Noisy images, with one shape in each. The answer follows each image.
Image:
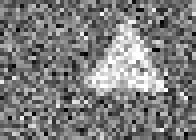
triangle
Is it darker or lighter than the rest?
lighter
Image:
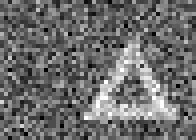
triangle frame
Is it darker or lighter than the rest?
lighter
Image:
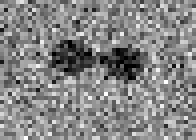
dumbbell
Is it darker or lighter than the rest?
darker
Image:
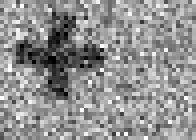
cross
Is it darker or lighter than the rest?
darker
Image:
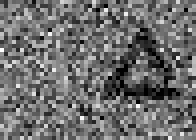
triangle frame
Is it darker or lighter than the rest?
darker
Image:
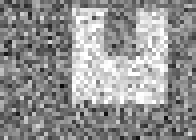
square with a notch
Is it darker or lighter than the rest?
lighter
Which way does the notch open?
up
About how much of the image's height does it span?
two thirds
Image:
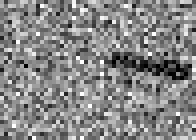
bar
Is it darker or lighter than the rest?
darker
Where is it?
middle right
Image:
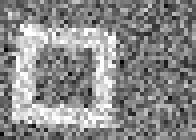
square frame
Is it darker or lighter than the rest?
lighter
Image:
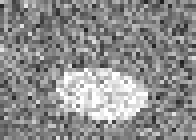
ellipse
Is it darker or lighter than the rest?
lighter
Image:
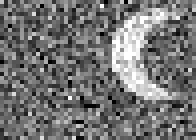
crescent
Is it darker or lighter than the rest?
lighter
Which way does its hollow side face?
right
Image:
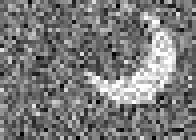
crescent
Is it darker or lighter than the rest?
lighter
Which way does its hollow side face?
up and left
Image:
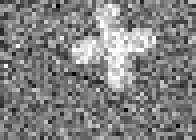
cross
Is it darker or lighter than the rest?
lighter
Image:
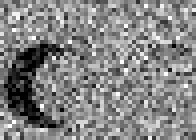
crescent
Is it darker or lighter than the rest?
darker
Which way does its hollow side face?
right
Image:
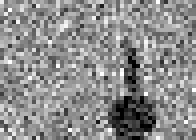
lollipop
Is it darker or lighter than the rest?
darker
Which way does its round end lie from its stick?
down
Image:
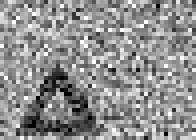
triangle frame
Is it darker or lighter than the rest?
darker
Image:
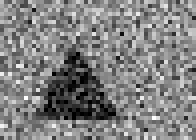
triangle
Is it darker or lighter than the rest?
darker
